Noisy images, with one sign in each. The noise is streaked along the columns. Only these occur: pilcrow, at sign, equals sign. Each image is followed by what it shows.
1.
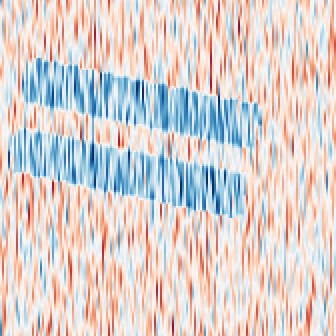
equals sign
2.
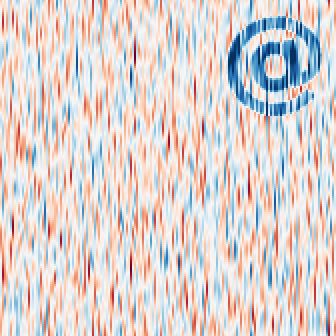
at sign
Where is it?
top right
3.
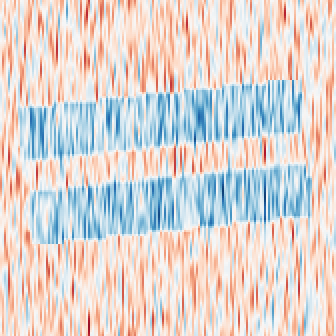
equals sign
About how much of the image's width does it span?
nearly all
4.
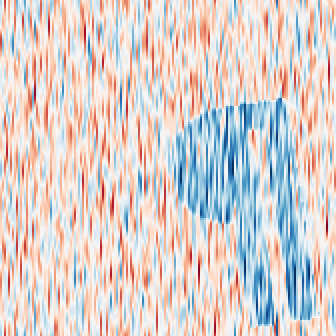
pilcrow
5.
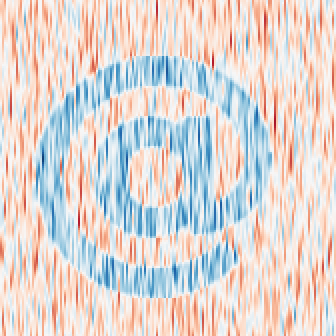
at sign
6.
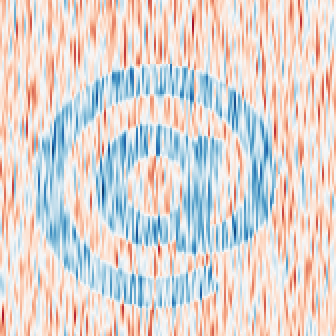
at sign
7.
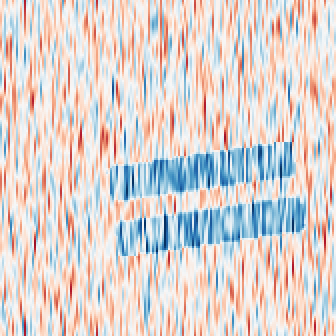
equals sign
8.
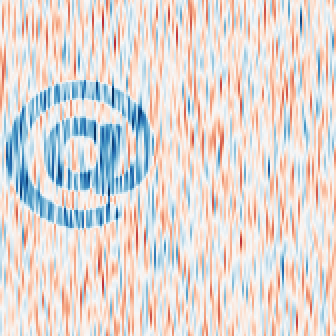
at sign
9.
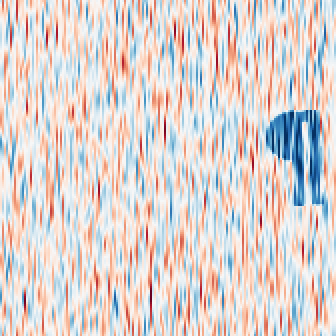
pilcrow
